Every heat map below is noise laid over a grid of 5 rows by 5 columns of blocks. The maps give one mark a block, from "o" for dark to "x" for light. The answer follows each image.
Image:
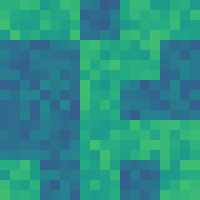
x x o x x
o o x x o
o o x o o
o o x x x
x o x o x
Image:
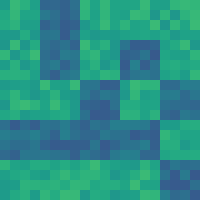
x o x x x
x o x o x
x x o x o
o o o o x
x x x x o
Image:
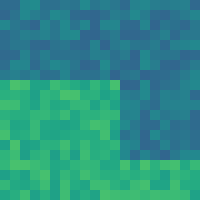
o o o o o
o o o o o
x x x o o
x x x o o
x x x x x
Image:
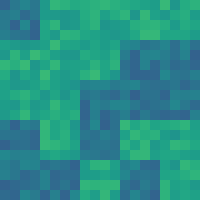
o x x x x
x x x o o
x x o o o
o x o x x
o o x o x
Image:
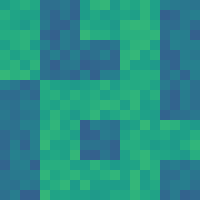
x o x x o
x o o x o
o x x x o
o x o x x
o x x x o
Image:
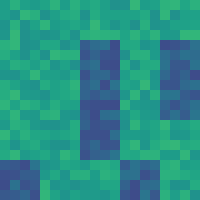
x x x x x
x x o x o
x x o x o
x x o x x
o x x o x
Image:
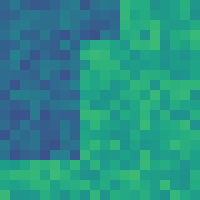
o o o x x
o o x x x
o o x x x
o o x x x
x x x x x
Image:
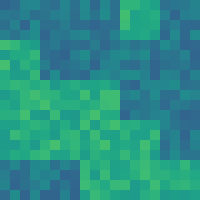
o o o x o
x o o o o
x x x o o
x x x x o
o o x x x
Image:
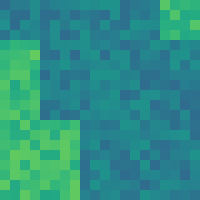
o o o o x
x o o o o
x o o o o
x x o o o
x x o o o
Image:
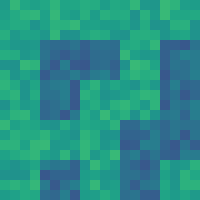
x x x x x
x o o x o
x o x x o
x x x o o
x o x o x
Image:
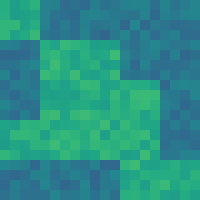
x o o o o
o x x o o
o x x x o
x x x x o
o o o x x
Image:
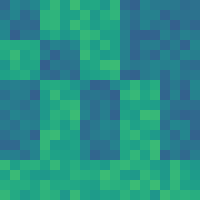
o x x o o
x o x o o
o x o x o
o x o x o
x x x x x
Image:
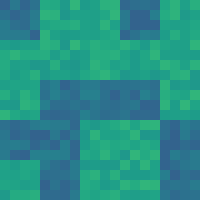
o x x o x
x x x x x
x o o o x
o o x x o
x o x x o
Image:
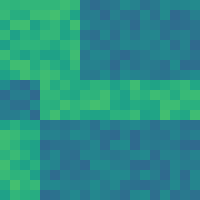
x x o o o
x x o o o
o x x x x
x o o o o
x o o o o
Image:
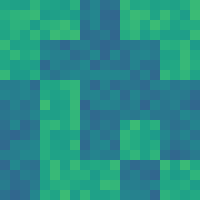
x x o x x
x o o o x
o x o o o
o x o x o
o x x o x
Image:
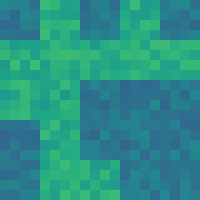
o x o x o
x x x x x
x x o o o
o x o o o
o x x o o
